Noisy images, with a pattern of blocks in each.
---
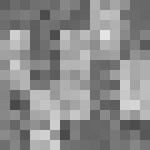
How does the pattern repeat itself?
the same after a half turn
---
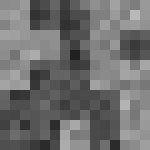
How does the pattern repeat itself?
no symmetry
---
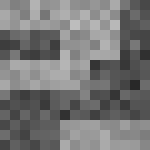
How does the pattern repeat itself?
no symmetry
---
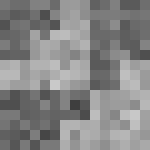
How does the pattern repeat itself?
mirrored about the diagonal from the top left
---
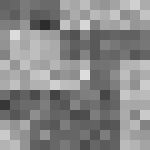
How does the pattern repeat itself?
no symmetry
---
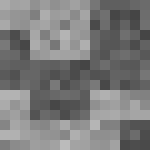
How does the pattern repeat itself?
no symmetry
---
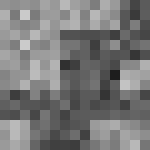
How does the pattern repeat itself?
no symmetry
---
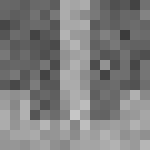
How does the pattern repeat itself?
left and right mirror each other
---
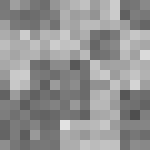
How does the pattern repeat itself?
mirrored about the diagonal from the bottom left
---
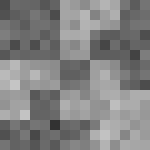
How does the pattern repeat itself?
mirrored about the diagonal from the top left
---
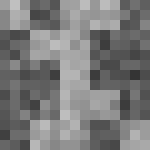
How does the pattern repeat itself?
the same after a half turn
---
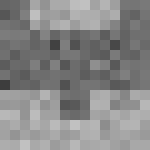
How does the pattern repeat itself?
left and right mirror each other
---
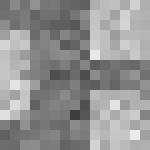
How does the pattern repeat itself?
top and bottom mirror each other
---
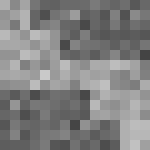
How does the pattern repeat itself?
the same after a half turn
